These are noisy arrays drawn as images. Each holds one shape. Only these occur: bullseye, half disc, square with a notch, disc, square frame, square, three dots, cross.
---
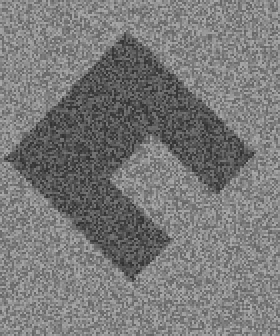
square with a notch
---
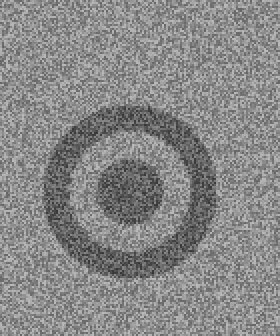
bullseye
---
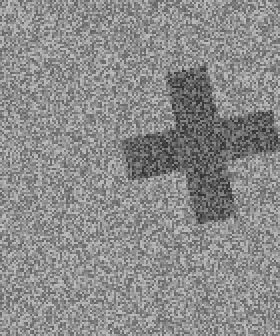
cross
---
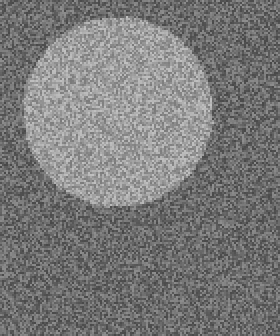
disc
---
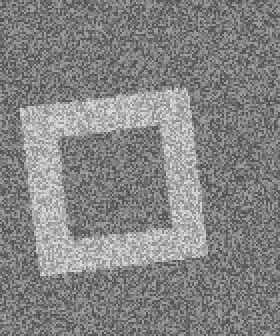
square frame
